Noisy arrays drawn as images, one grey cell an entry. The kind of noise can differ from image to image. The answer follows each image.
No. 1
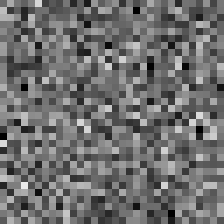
low rank plus noise
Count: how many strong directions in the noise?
five to eight
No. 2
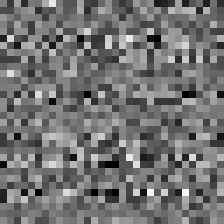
rows of uneven size
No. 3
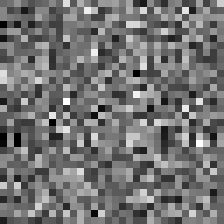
low rank plus noise
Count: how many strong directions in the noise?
two
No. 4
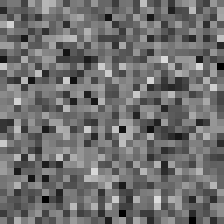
low rank plus noise
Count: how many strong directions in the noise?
five to eight
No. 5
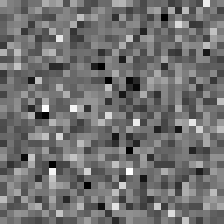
heavy tails
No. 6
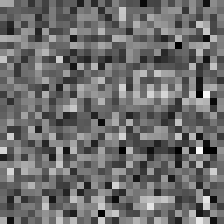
low rank plus noise
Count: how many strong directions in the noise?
two
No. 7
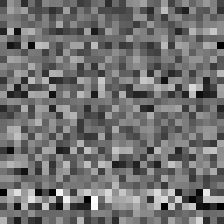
rows of uneven size
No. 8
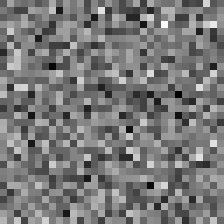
independent entries
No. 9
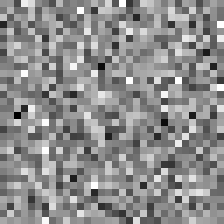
independent entries
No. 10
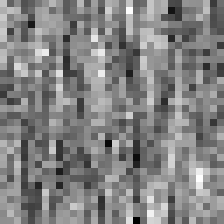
streaked along the columns
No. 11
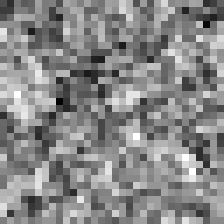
blotchy
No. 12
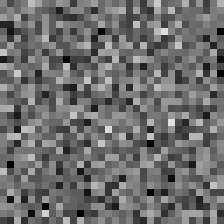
independent entries
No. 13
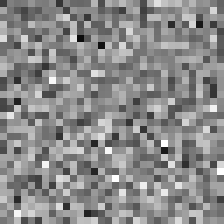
independent entries
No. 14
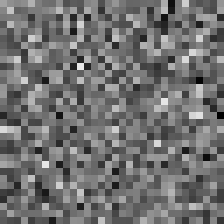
low rank plus noise
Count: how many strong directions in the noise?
three or four
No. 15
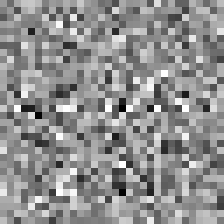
low rank plus noise
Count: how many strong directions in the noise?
one
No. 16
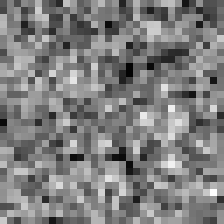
blotchy
